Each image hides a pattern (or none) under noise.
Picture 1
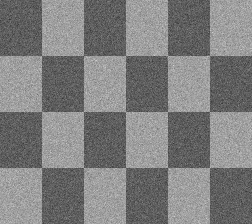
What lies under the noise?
a checkerboard
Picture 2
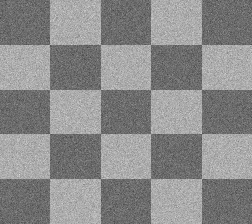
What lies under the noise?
a checkerboard
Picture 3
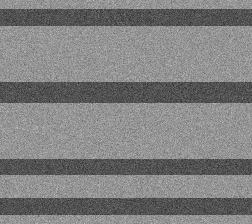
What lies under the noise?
bands of rows
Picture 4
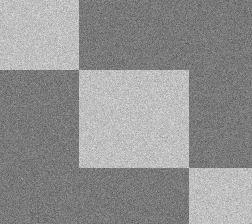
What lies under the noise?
blocks along the diagonal
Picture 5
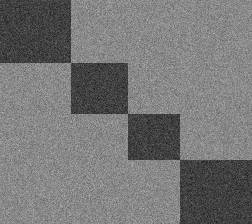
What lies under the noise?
blocks along the diagonal
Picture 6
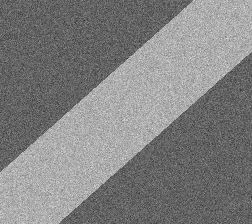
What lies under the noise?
a diagonal band
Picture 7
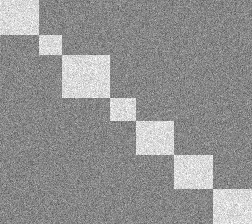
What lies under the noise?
blocks along the diagonal
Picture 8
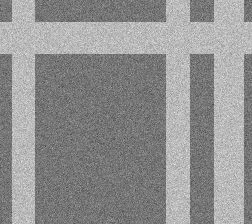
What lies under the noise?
bands of rows crossing bands of columns
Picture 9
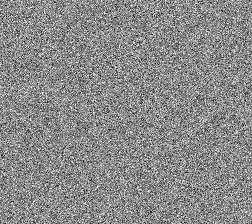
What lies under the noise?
only noise
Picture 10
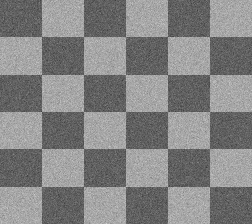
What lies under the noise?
a checkerboard
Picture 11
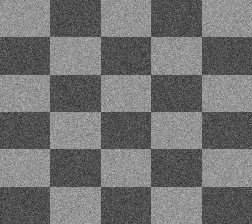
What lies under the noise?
a checkerboard
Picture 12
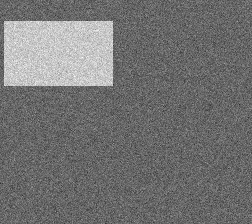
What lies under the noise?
one block
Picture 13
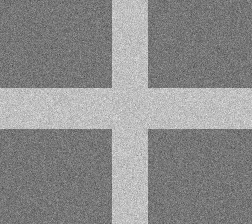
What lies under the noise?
bands of rows crossing bands of columns
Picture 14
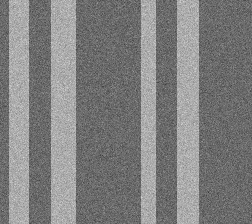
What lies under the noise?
bands of columns
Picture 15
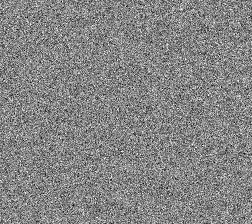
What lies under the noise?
only noise
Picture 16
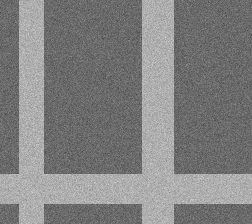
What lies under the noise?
bands of rows crossing bands of columns
